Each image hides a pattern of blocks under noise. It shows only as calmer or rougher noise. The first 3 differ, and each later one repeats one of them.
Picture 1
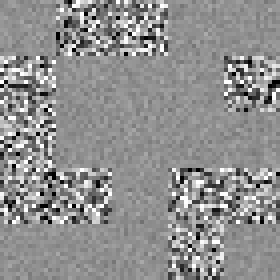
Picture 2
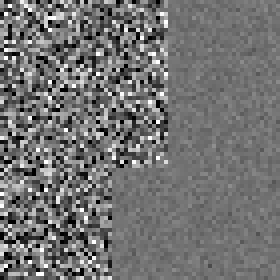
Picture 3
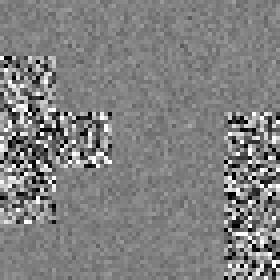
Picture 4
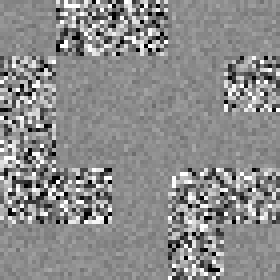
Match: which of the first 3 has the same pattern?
1
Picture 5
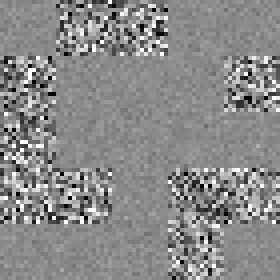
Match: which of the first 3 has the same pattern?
1
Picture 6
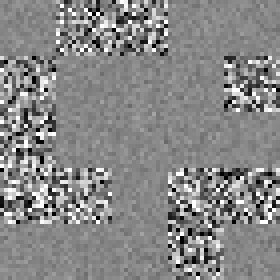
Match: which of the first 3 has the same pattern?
1
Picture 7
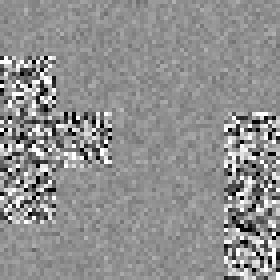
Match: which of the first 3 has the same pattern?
3
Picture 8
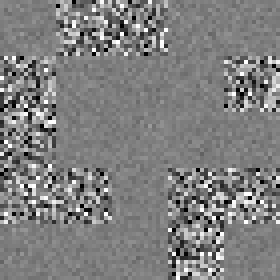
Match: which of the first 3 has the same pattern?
1
